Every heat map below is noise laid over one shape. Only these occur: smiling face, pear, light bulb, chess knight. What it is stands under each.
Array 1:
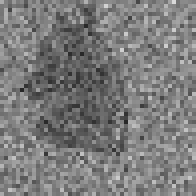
dark chess knight
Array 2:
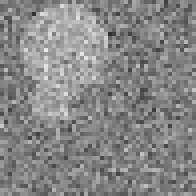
light light bulb
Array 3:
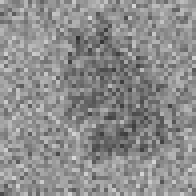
dark chess knight
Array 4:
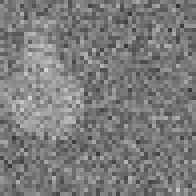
light pear
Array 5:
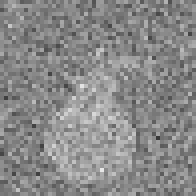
light pear
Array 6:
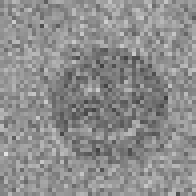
dark smiling face
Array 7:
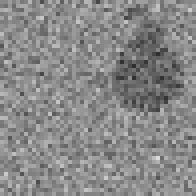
dark pear
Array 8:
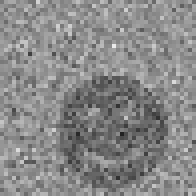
dark smiling face
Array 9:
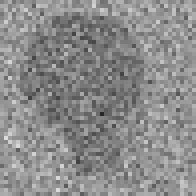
dark light bulb
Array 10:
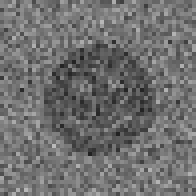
dark smiling face
